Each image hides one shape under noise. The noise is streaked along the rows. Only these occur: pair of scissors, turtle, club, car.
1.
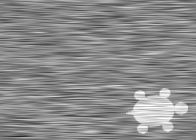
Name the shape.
turtle
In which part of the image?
bottom right
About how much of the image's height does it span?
a third
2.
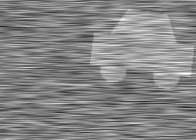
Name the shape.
car
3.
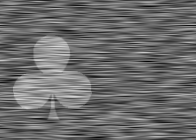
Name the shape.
club
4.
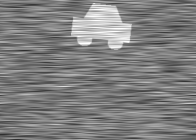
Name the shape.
car
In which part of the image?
top middle
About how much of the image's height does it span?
a third
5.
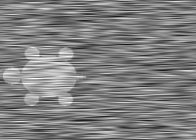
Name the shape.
turtle
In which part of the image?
middle left
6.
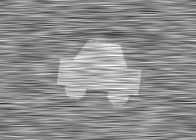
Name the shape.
car
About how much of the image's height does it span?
half
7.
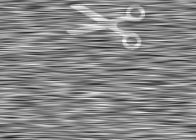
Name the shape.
pair of scissors
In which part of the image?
top middle
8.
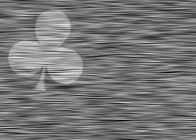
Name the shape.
club
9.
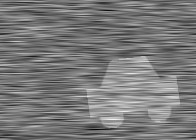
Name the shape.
car
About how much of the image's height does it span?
half
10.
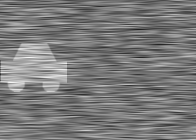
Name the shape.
car
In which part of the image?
middle left
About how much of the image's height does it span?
a third
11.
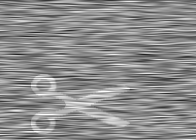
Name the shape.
pair of scissors
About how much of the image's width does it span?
half
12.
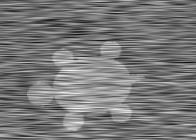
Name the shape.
turtle
